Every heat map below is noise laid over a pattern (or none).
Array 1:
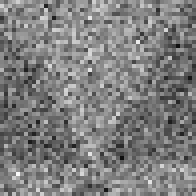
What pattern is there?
spokes from one point
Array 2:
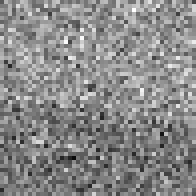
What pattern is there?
a sharp edge
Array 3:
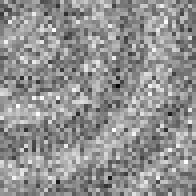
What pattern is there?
rings round one point
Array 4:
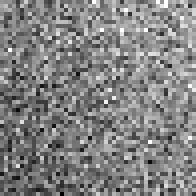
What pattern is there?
a smooth slope
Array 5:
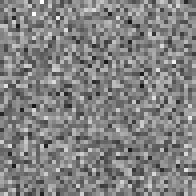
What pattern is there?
only noise
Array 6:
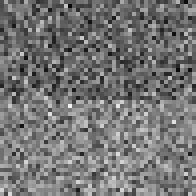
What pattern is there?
a sharp edge
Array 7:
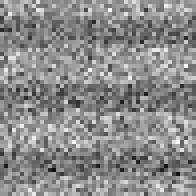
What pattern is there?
horizontal stripes
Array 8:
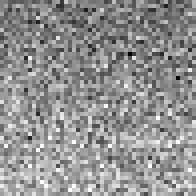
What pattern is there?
a smooth slope
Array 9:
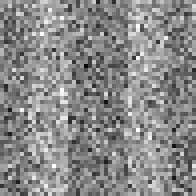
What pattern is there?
vertical stripes
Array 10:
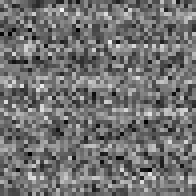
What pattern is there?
horizontal stripes
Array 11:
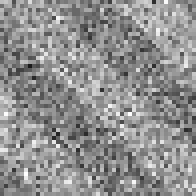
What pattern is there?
diagonal stripes
